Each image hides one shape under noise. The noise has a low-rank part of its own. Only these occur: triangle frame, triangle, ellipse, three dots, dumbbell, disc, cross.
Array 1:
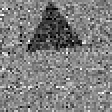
triangle
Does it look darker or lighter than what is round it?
darker
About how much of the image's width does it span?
half
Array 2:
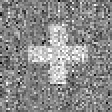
cross
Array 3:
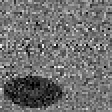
ellipse
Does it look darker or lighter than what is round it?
darker
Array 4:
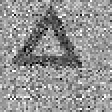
triangle frame
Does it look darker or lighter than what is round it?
darker
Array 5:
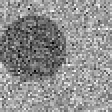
disc
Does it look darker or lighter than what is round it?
darker
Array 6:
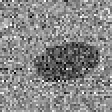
ellipse
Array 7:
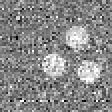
three dots
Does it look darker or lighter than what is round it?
lighter
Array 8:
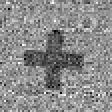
cross
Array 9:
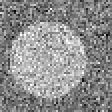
disc
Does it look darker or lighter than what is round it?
lighter
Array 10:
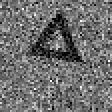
triangle frame
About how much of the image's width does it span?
half
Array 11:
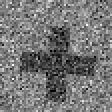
cross
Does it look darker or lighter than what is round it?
darker
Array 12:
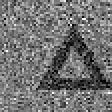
triangle frame
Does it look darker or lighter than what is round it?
darker
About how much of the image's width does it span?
two thirds
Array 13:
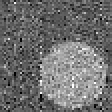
disc
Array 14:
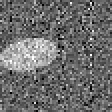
ellipse
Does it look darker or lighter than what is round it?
lighter
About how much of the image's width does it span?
half
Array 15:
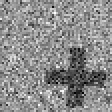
cross
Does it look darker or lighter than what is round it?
darker
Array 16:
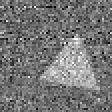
triangle
